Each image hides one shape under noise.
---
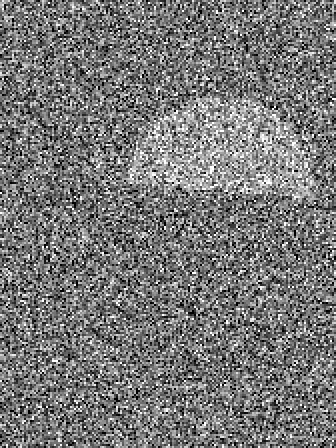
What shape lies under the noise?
half disc
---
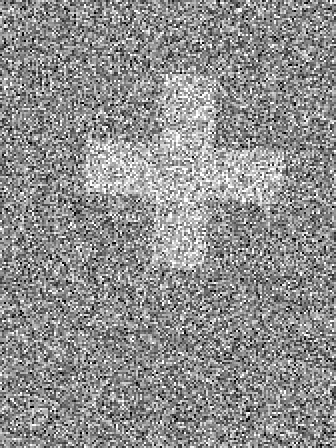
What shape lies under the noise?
cross
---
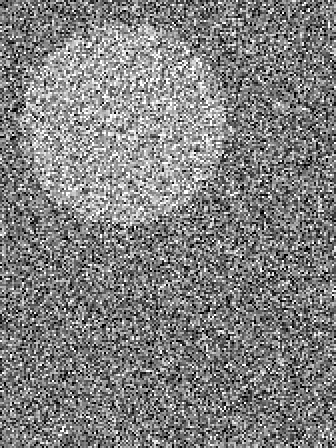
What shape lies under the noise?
disc
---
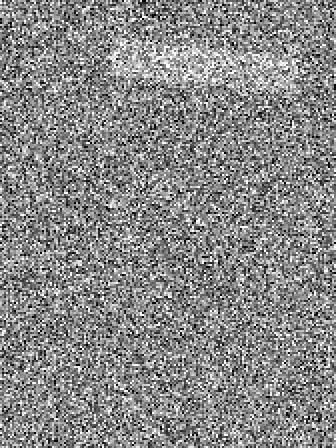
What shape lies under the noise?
bar
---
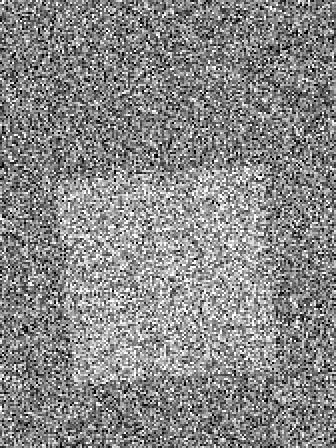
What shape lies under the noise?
square
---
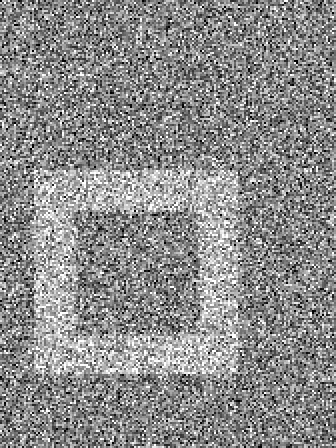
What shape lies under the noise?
square frame
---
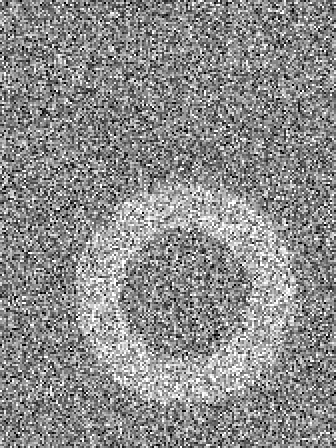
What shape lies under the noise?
ring
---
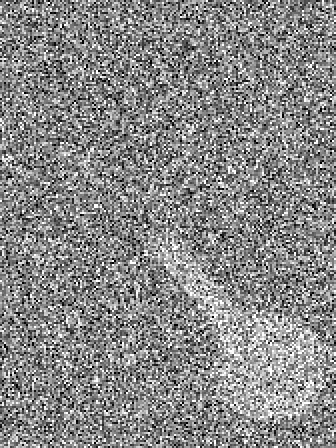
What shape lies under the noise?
lollipop
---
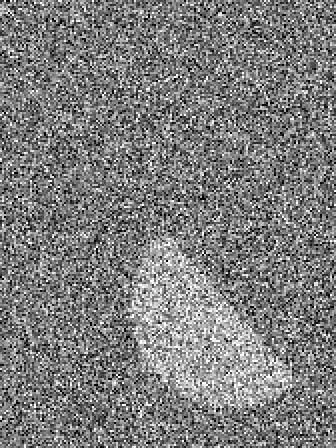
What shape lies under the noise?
half disc
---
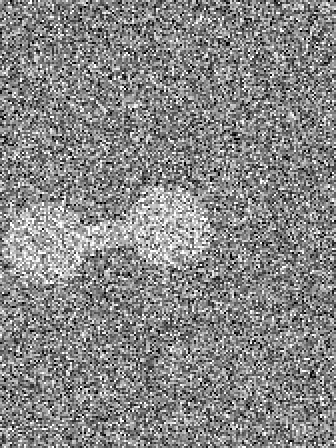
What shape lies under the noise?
dumbbell
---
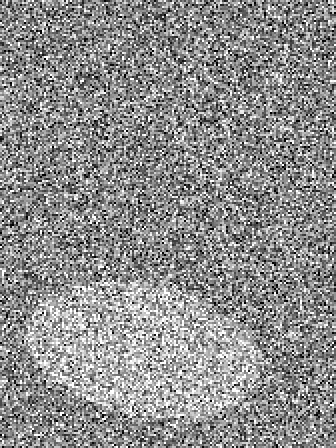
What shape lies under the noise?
ellipse
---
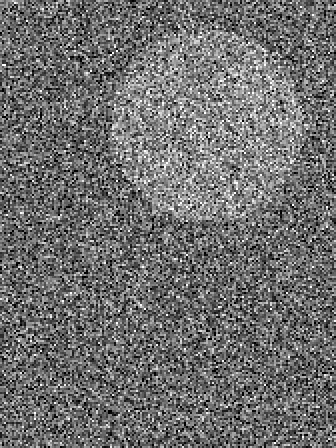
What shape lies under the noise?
disc
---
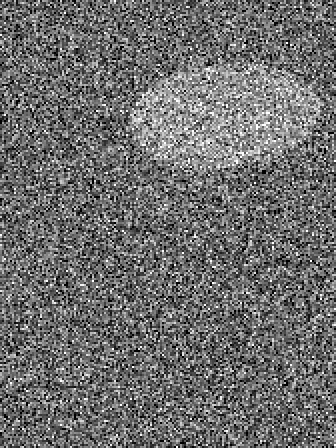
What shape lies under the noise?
ellipse
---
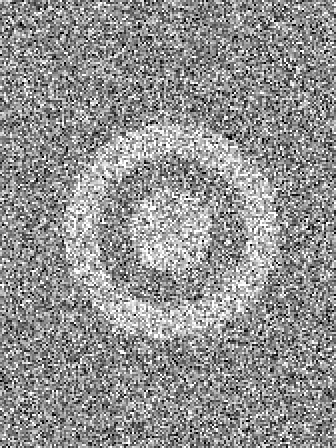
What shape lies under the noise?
bullseye
